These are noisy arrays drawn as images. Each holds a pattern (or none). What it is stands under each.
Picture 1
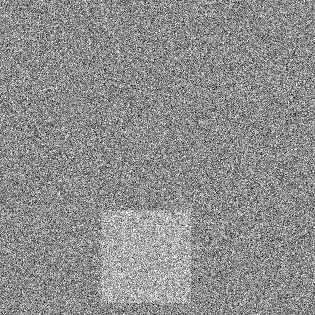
one block
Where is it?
bottom middle
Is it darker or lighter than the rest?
lighter
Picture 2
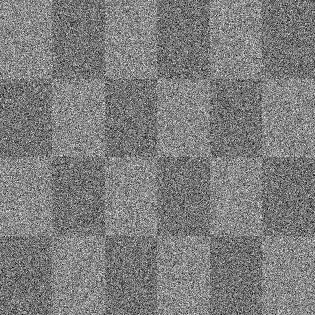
a checkerboard
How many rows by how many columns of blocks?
4 by 6
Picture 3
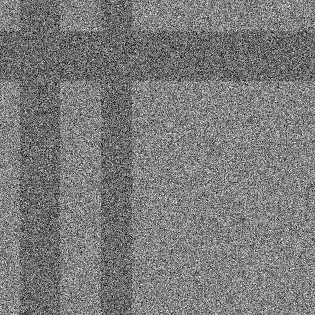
bands of rows crossing bands of columns
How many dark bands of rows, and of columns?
1 and 2
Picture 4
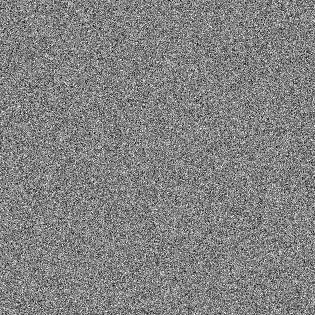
only noise
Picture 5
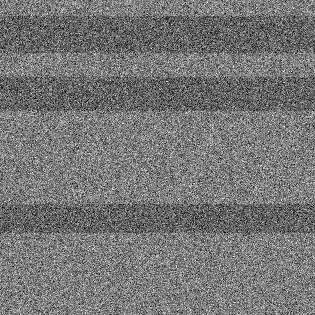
bands of rows
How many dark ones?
3
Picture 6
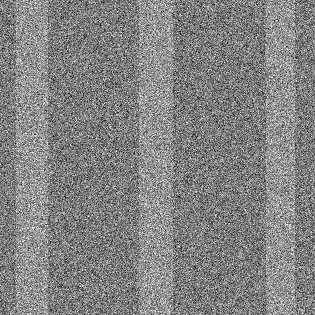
bands of columns
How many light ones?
3
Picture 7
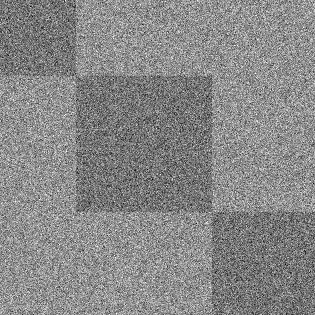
blocks along the diagonal
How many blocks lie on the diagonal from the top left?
3
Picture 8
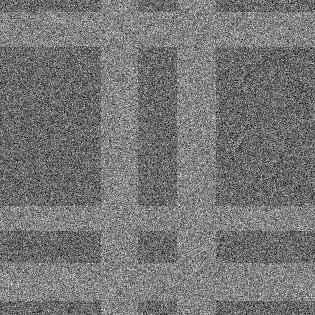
bands of rows crossing bands of columns
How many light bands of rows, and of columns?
3 and 2
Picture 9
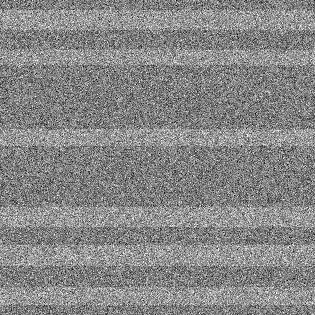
bands of rows
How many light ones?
6
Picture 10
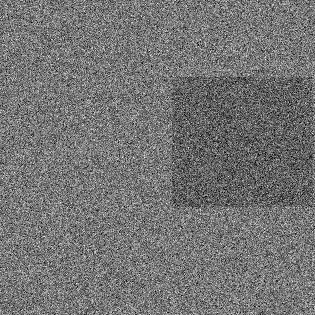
one block
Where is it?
middle right
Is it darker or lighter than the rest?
darker
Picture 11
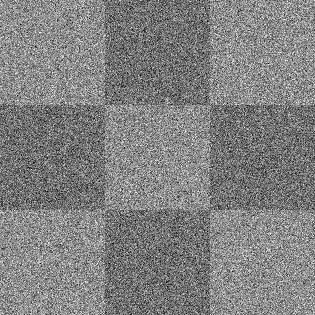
a checkerboard
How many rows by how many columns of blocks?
3 by 3
